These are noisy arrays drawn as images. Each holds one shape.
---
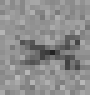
pair of scissors
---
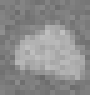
cloud
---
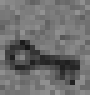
key
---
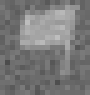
flag
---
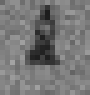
chess bishop
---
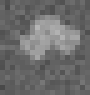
car
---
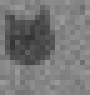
cat's head
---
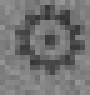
gear
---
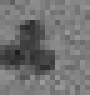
club
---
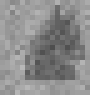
chess knight
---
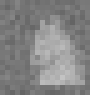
chess knight
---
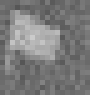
flag
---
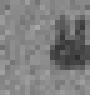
rabbit's head
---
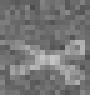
pair of scissors
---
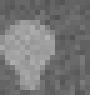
light bulb
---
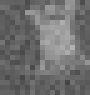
chess rook
